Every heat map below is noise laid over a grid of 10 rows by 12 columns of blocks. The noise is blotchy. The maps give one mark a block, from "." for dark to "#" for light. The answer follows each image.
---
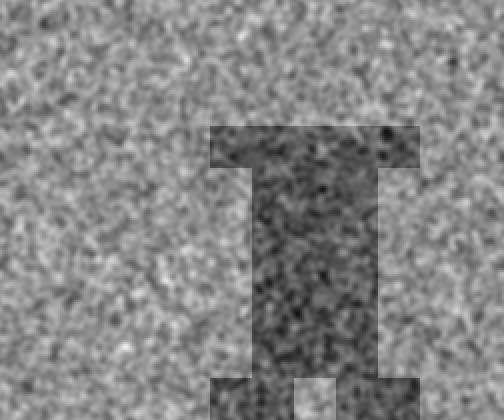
# # # # # # # # # # # #
# # # # # # # # # # # #
# # # # # # # # # # # #
# # # # # . . . . . # #
# # # # # # . . . # # #
# # # # # # . . . # # #
# # # # # # . . . # # #
# # # # # # . . . # # #
# # # # # # . . . # # #
# # # # # . . # . . # #
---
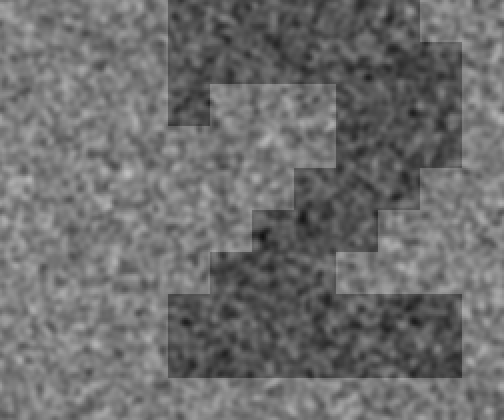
# # # # . . . . . . # #
# # # # . . . . . . . #
# # # # . # # # . . . #
# # # # # # # # . . . #
# # # # # # # . . . # #
# # # # # # . . . # # #
# # # # # . . . # # # #
# # # # . . . . . . . #
# # # # . . . . . . . #
# # # # # # # # # # # #
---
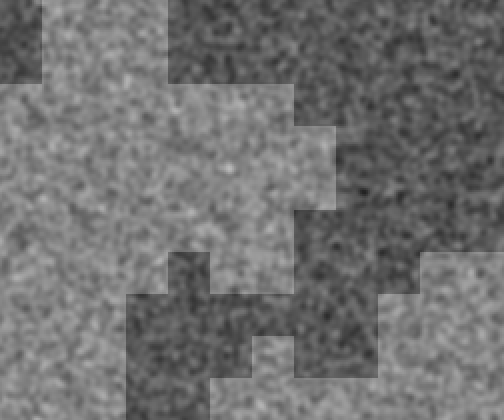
. # # # . . . . . . . .
. # # # . . . . . . . .
# # # # # # # . . . . .
# # # # # # # # . . . .
# # # # # # # # . . . .
# # # # # # # . . . . .
# # # # . # # . . . # #
# # # . . . . . . # # #
# # # . . . # . . # # #
# # # . . # # # # # # #
